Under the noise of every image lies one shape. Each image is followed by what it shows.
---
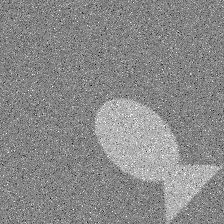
fish
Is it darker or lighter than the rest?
lighter
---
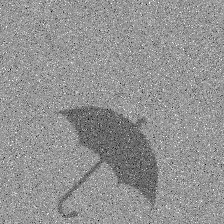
umbrella
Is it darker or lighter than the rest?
darker
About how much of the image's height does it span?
half
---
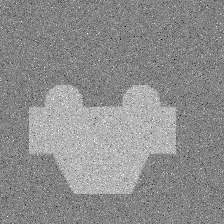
car
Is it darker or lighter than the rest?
lighter
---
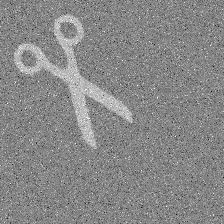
pair of scissors
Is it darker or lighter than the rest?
lighter
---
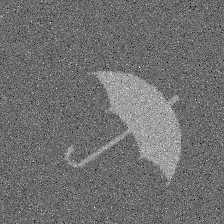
umbrella
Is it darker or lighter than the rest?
lighter
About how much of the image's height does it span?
half
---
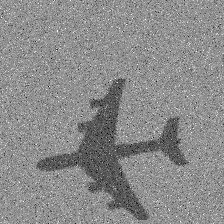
airplane
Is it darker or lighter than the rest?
darker
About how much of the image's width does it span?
two thirds
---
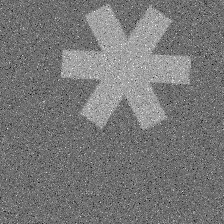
asterisk
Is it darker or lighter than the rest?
lighter
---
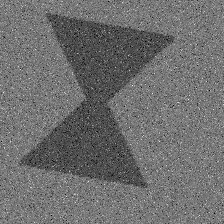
bow tie
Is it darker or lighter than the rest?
darker
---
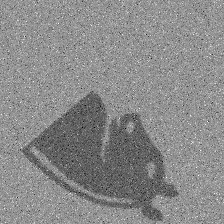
chess knight
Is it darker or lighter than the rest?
darker
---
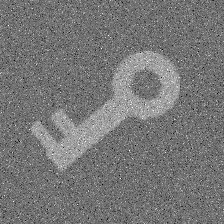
key
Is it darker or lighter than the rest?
lighter
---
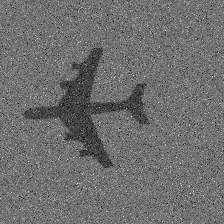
airplane
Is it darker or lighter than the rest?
darker
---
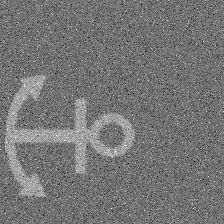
anchor
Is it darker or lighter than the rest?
lighter
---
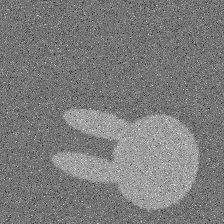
rabbit's head
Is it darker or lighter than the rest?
lighter
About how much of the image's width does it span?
two thirds
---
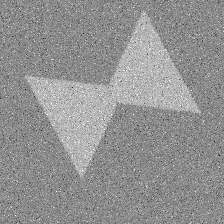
bow tie
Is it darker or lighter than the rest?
lighter
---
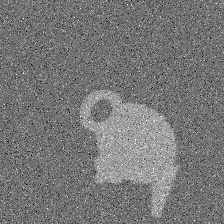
teapot
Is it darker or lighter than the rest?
lighter
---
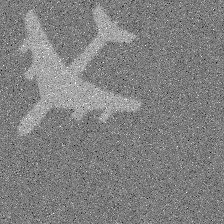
airplane
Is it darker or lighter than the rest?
lighter
